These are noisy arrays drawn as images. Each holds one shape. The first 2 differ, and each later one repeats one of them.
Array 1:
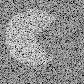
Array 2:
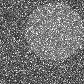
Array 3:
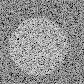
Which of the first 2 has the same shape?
2
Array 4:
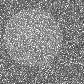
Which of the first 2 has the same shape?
2
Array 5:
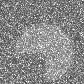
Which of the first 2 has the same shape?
1
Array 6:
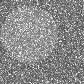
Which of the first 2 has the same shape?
2
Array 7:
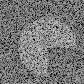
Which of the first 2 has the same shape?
1
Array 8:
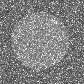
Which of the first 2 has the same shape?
2
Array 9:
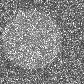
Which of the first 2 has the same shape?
2
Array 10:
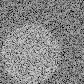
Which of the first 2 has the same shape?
2
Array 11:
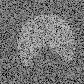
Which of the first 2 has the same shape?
1
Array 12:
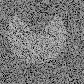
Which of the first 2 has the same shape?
1
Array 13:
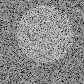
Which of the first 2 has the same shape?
2
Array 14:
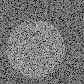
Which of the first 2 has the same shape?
2
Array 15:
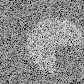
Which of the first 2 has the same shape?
1
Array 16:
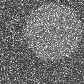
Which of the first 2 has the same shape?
2
